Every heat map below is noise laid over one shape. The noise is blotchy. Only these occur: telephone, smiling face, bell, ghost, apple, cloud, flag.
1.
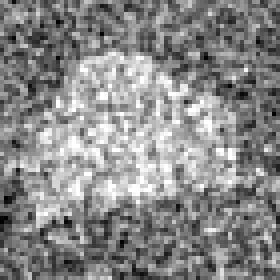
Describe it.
light cloud
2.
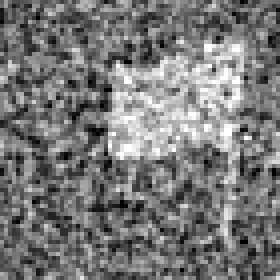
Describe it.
light flag
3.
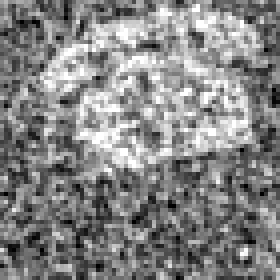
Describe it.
light telephone
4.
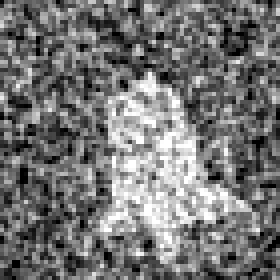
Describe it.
light bell
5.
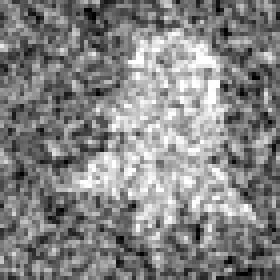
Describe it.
light bell
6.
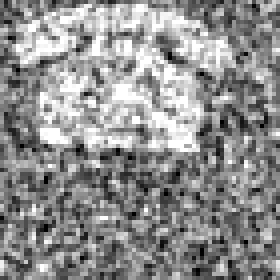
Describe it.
light telephone
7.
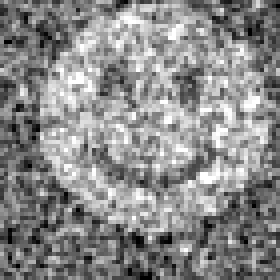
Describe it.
light smiling face
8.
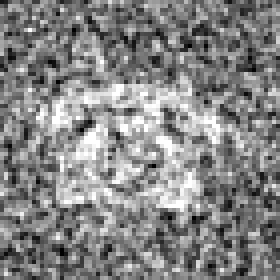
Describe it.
light telephone
